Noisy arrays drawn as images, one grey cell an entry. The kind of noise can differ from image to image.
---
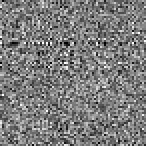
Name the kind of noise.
low rank plus noise
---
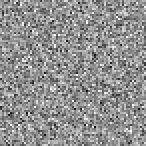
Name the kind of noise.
independent entries
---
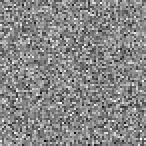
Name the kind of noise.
independent entries
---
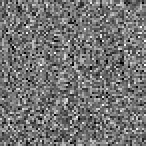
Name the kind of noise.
low rank plus noise
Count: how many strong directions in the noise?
five to eight
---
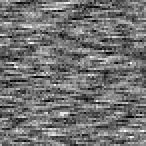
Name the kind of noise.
streaked along the rows
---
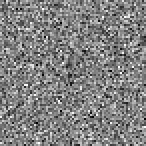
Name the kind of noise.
independent entries
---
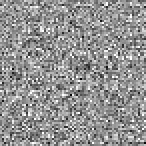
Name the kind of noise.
low rank plus noise
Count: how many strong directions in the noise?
two
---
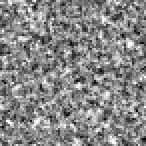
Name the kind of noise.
blotchy
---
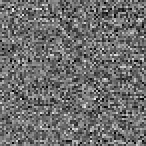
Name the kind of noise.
low rank plus noise
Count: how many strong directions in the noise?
three or four
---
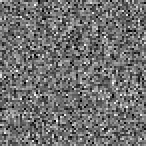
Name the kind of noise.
independent entries
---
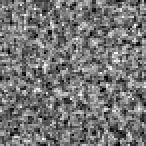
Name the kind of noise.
blotchy
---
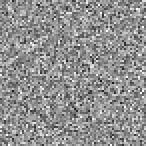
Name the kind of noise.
independent entries
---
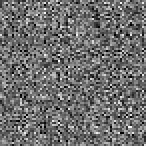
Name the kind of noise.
low rank plus noise
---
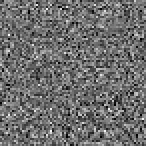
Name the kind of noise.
low rank plus noise
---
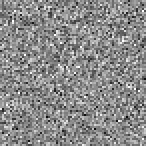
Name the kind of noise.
independent entries
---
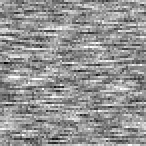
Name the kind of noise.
streaked along the rows
